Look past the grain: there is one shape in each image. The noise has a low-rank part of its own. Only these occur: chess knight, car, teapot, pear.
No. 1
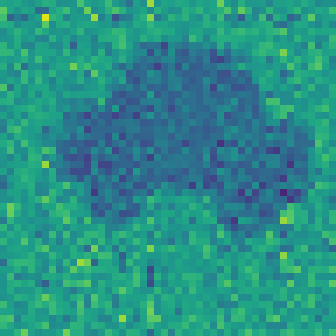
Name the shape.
car
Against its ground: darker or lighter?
darker
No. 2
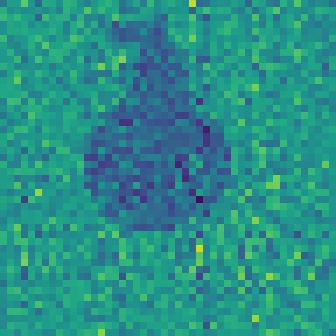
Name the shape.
pear
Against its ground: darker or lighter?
darker
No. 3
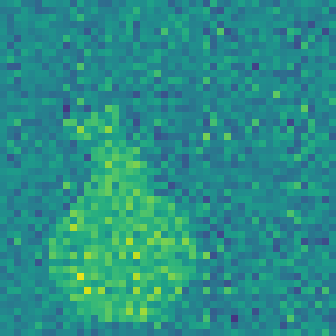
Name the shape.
pear
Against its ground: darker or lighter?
lighter
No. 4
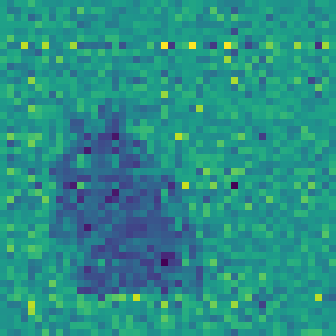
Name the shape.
chess knight
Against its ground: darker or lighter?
darker
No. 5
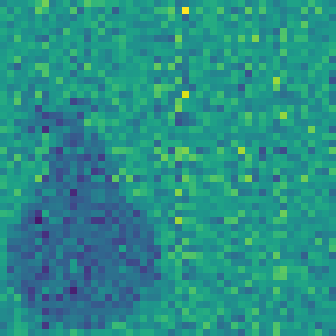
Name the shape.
pear
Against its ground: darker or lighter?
darker
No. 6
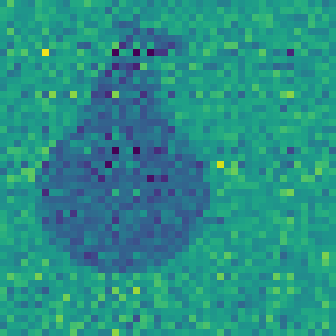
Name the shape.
pear
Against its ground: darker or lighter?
darker
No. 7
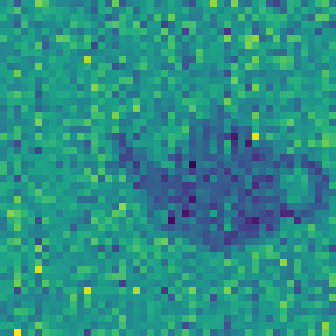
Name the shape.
teapot
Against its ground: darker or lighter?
darker
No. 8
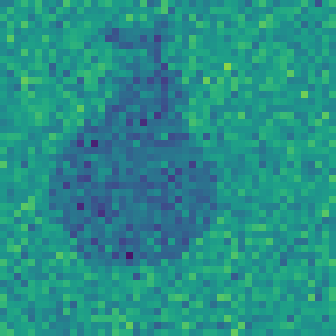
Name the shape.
pear
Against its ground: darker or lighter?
darker
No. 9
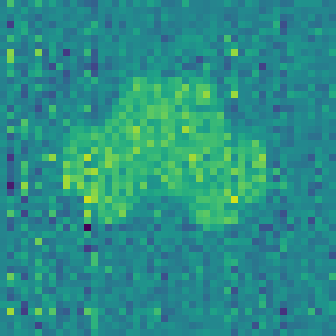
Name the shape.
car
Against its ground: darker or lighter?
lighter
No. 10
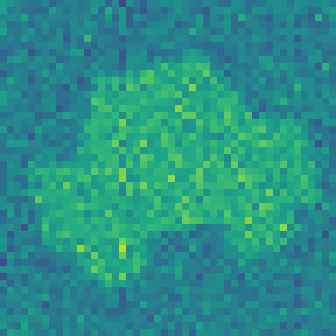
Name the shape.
car
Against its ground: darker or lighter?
lighter
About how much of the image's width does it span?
nearly all
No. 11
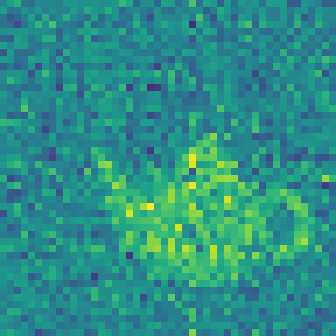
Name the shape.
teapot
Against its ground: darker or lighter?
lighter
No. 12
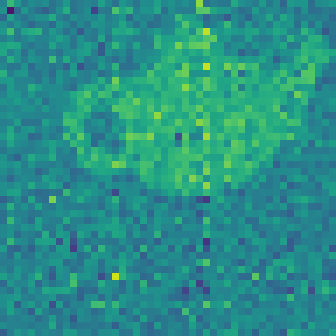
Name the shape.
teapot
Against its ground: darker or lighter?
lighter
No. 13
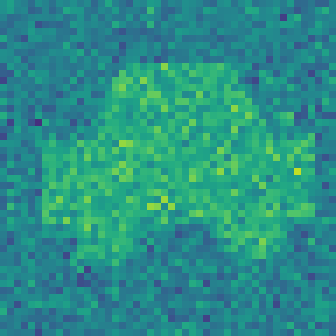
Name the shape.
car
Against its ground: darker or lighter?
lighter
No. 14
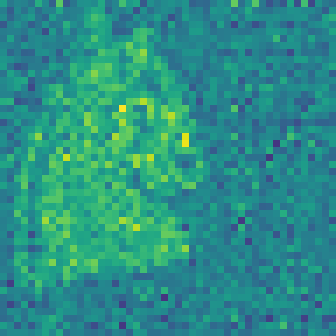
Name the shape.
chess knight
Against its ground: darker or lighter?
lighter
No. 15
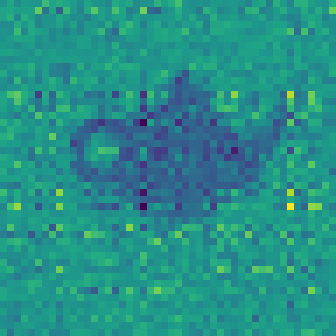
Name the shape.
teapot
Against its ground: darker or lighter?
darker
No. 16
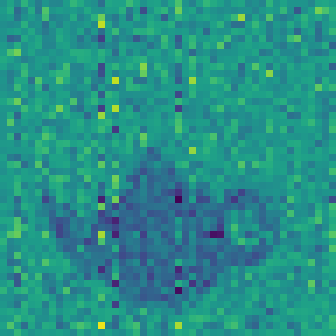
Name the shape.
teapot
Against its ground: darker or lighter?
darker
